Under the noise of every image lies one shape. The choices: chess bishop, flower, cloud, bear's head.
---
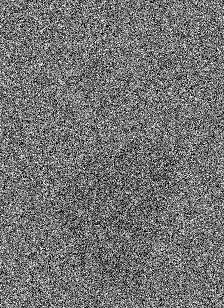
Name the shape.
cloud
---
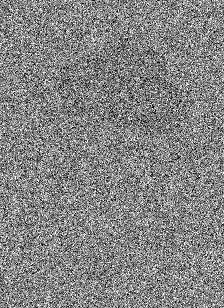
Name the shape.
cloud
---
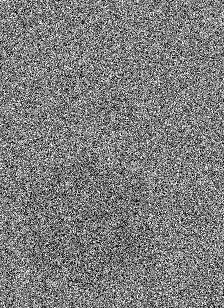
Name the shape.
flower
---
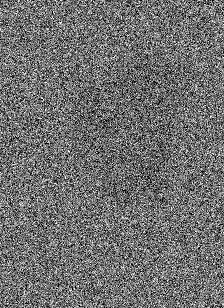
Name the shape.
cloud
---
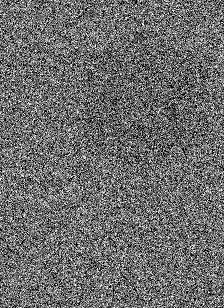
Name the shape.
flower
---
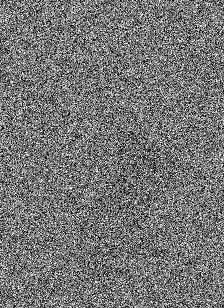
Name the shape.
chess bishop
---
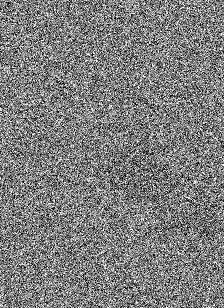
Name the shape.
chess bishop
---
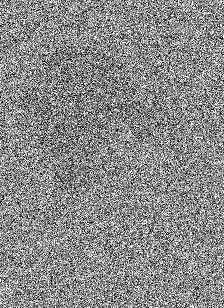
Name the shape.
bear's head
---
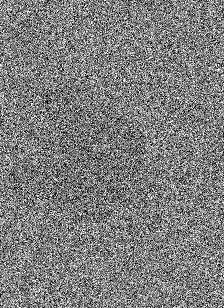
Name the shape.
bear's head
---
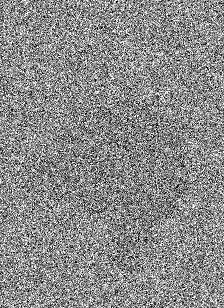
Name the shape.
bear's head
